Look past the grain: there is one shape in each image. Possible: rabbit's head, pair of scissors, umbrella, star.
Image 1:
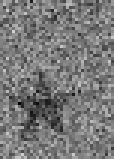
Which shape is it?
star
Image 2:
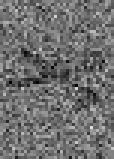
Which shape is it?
pair of scissors
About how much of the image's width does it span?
nearly all
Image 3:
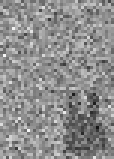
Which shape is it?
rabbit's head
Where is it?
bottom right
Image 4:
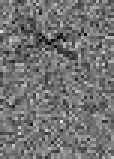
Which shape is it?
pair of scissors
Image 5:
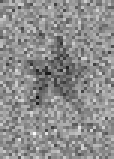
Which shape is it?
star
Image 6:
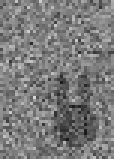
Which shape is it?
rabbit's head
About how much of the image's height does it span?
half
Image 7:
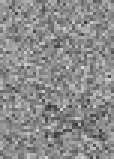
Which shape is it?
pair of scissors
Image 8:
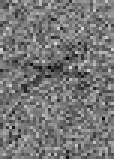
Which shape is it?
pair of scissors
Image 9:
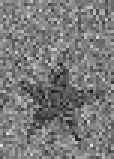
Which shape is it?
star
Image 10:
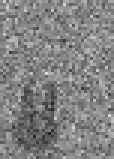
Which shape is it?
rabbit's head
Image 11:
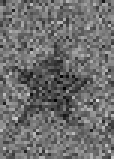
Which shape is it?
star
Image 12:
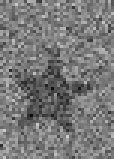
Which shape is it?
star
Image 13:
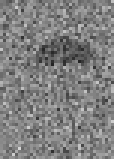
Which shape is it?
umbrella
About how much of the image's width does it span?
two thirds
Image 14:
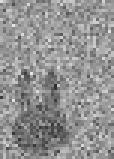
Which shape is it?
rabbit's head
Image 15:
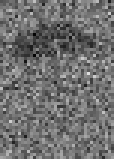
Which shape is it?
umbrella
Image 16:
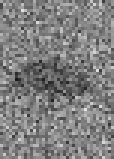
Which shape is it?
umbrella
